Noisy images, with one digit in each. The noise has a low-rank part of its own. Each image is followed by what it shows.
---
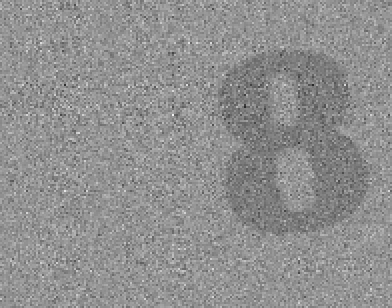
8
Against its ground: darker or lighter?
darker
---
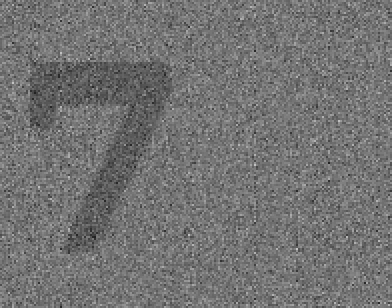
7
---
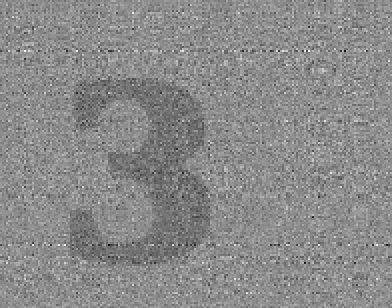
3
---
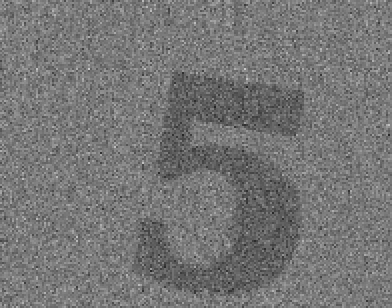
5
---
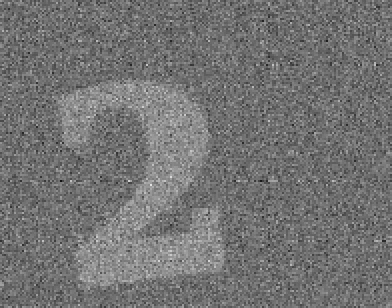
2
